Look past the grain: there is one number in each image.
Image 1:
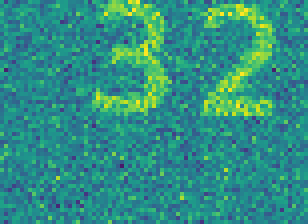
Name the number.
32
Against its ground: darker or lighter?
lighter
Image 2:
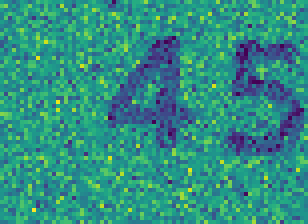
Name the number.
45
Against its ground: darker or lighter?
darker
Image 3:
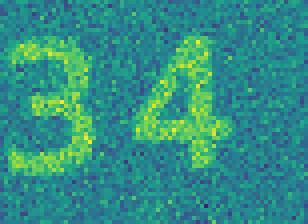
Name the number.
34
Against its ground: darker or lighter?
lighter
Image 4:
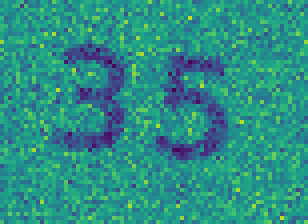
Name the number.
35
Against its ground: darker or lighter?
darker
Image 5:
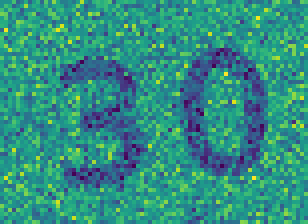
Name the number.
30
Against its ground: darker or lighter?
darker
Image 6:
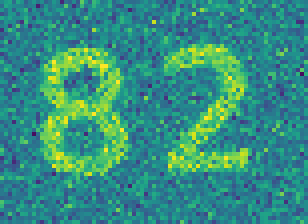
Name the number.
82
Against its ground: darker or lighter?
lighter
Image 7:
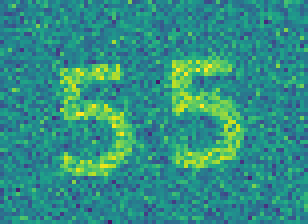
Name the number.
55
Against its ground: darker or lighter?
lighter
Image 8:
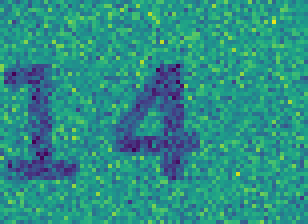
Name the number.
14
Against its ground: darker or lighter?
darker
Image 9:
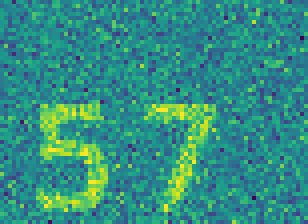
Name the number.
57
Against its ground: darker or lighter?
lighter
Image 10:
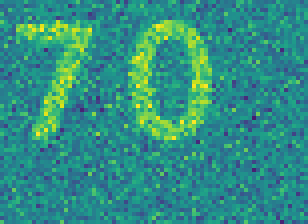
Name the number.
70
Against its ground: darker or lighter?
lighter
